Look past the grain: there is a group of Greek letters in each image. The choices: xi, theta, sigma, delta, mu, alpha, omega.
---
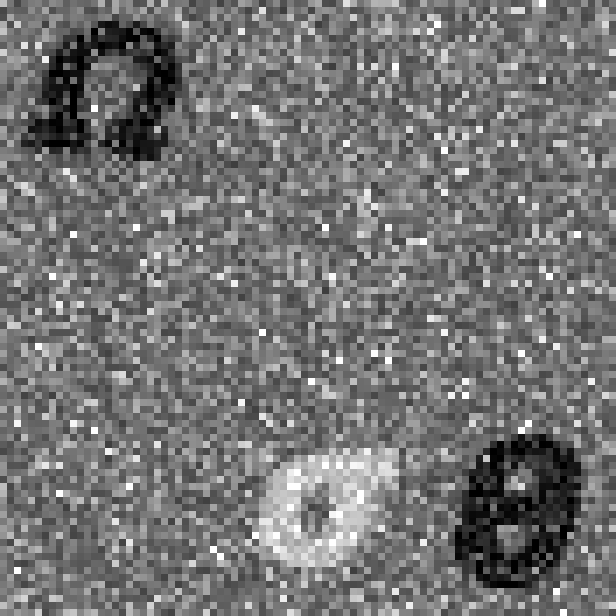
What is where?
top left: dark omega; bottom middle: light sigma; bottom right: dark theta
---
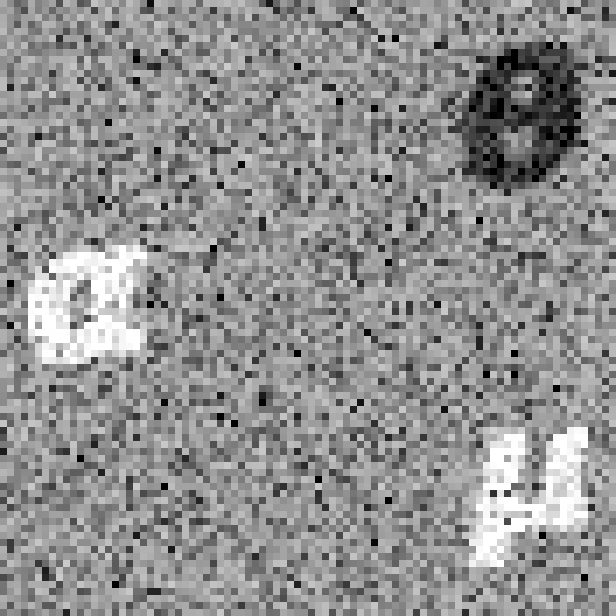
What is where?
top right: dark theta; middle left: light alpha; bottom right: light mu
